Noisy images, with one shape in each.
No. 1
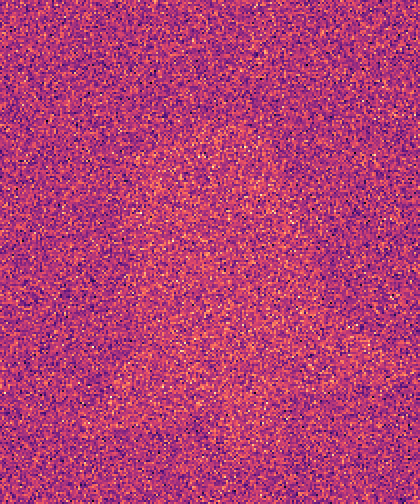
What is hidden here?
light bell
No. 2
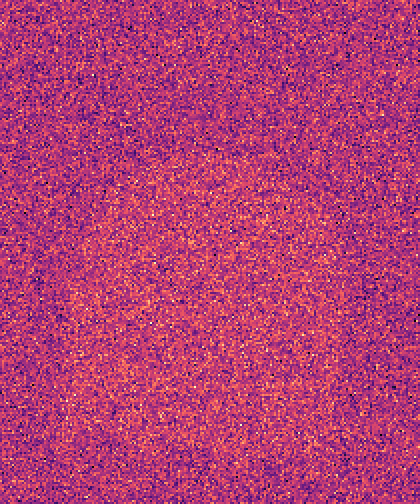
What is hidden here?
light ghost
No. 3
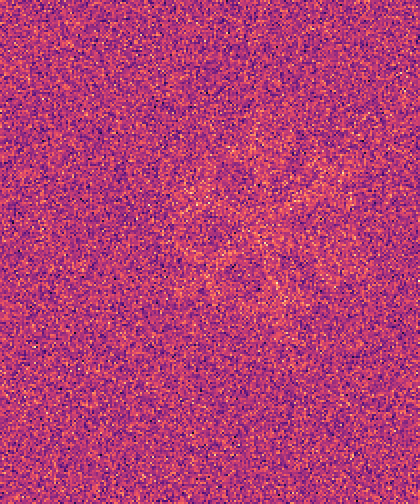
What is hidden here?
light snowflake
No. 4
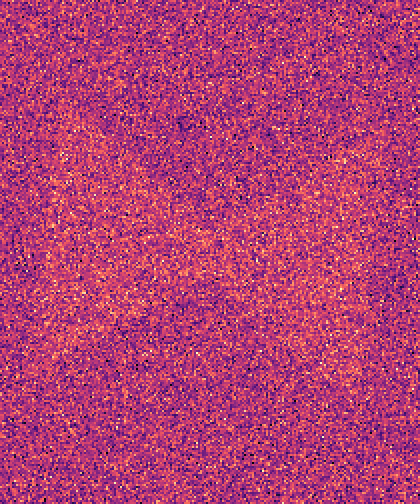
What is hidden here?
light bow tie
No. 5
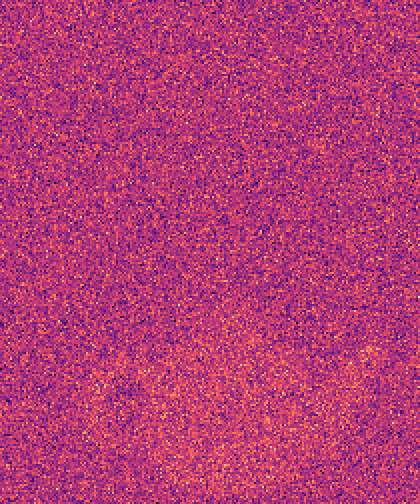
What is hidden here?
light teapot
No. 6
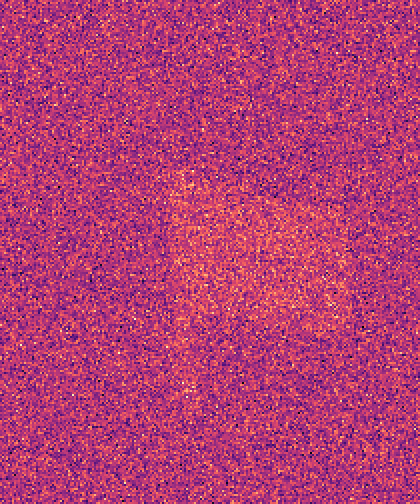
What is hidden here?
light flag
